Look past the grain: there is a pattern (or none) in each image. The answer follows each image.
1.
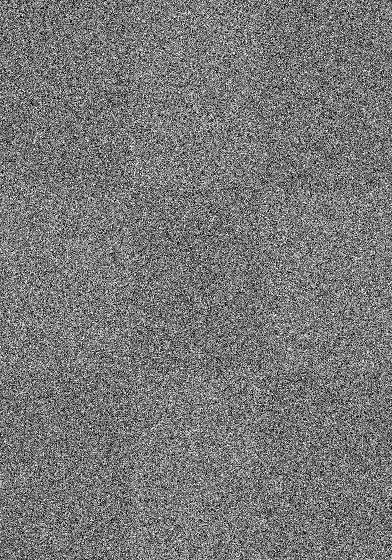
a checkerboard
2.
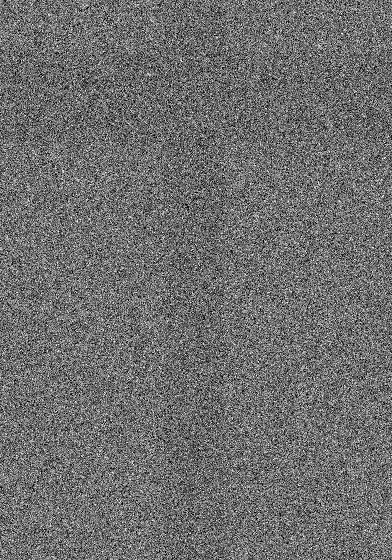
bands of rows crossing bands of columns
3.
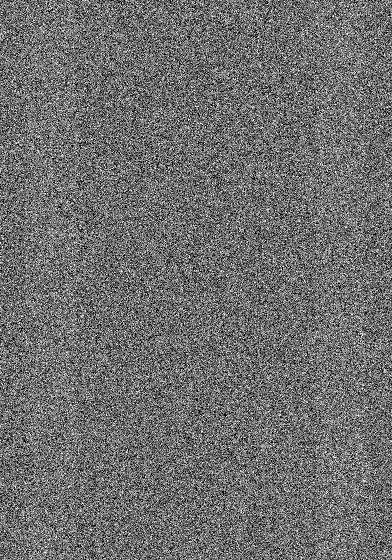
bands of columns
